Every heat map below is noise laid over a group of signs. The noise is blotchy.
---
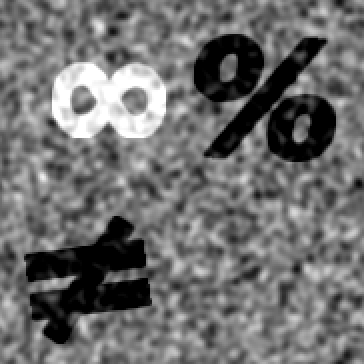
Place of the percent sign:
top right
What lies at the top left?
infinity sign
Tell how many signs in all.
3
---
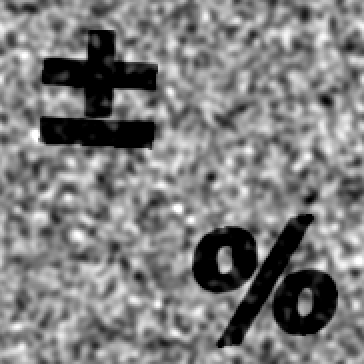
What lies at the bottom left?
nothing
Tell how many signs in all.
2
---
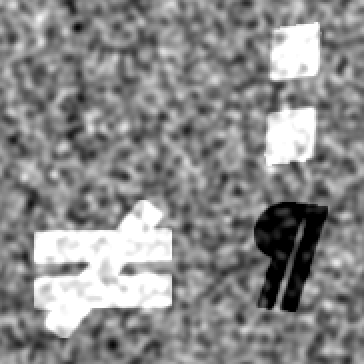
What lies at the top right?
colon
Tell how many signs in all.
3
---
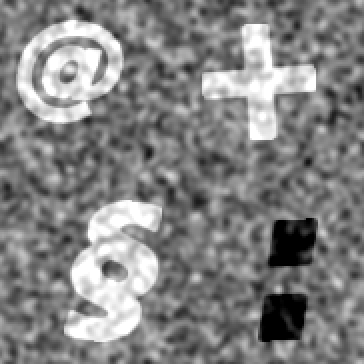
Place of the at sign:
top left
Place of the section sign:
bottom left
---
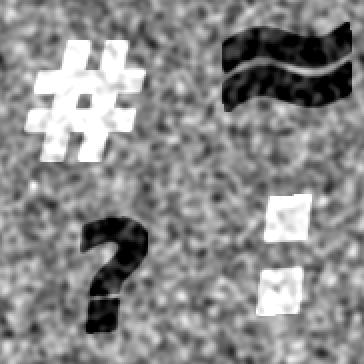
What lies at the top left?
hash sign
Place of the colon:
bottom right
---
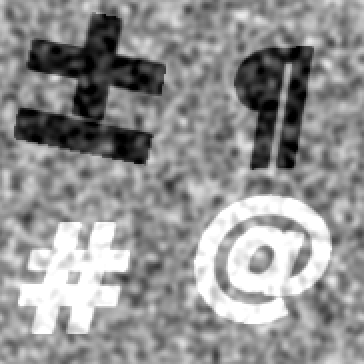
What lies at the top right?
pilcrow
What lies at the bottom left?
hash sign
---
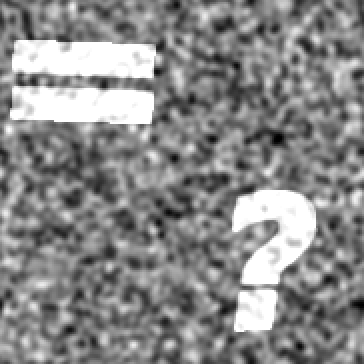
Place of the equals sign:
top left
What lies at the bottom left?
nothing
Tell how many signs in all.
2
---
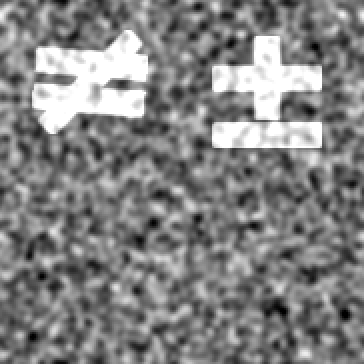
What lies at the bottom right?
nothing
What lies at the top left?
not-equal sign
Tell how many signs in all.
2
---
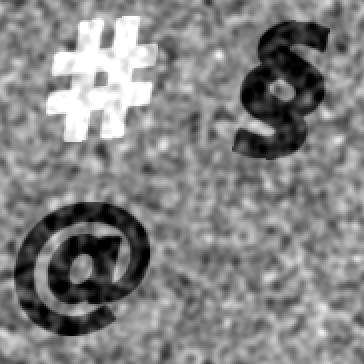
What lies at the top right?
section sign
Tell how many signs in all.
3
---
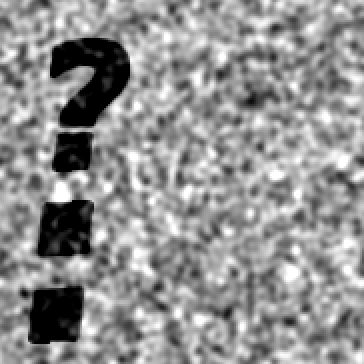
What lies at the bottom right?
nothing
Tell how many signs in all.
2
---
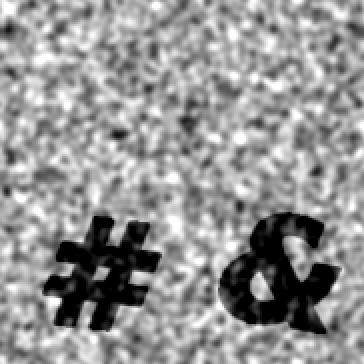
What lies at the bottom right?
ampersand
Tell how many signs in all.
2
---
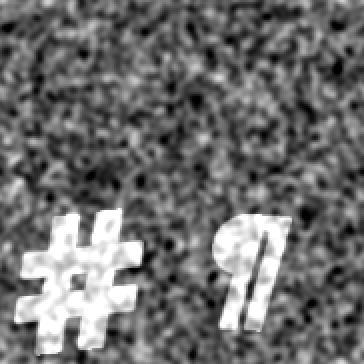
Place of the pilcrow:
bottom right
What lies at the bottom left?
hash sign
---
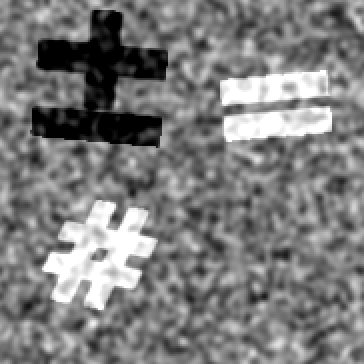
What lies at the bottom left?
hash sign
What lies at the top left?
plus-minus sign
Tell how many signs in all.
3
